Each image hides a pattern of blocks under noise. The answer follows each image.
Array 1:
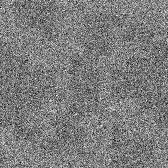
the same after a half turn
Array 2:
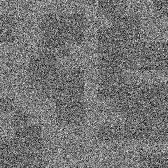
no symmetry
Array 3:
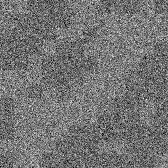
mirrored about the diagonal from the top left
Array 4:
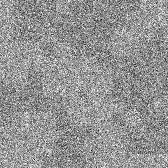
mirrored about the diagonal from the bottom left
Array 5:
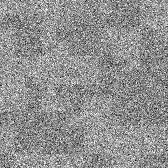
no symmetry
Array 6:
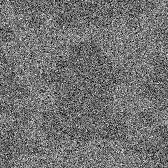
left and right mirror each other
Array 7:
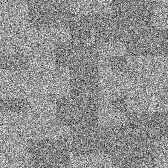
top and bottom mirror each other
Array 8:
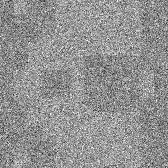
top and bottom mirror each other
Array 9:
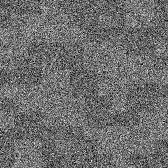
the same after a half turn
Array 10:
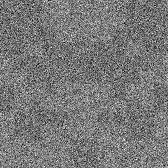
left and right mirror each other
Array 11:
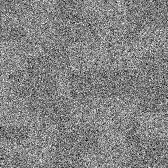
top and bottom mirror each other
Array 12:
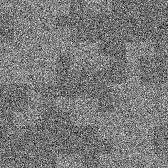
the same after a half turn
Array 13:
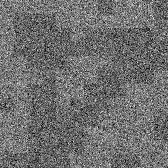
mirrored about the diagonal from the top left
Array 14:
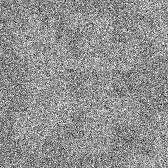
top and bottom mirror each other
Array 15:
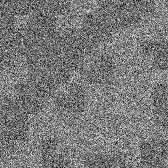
mirrored about the diagonal from the top left
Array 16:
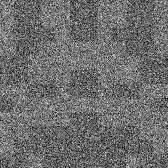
left and right mirror each other
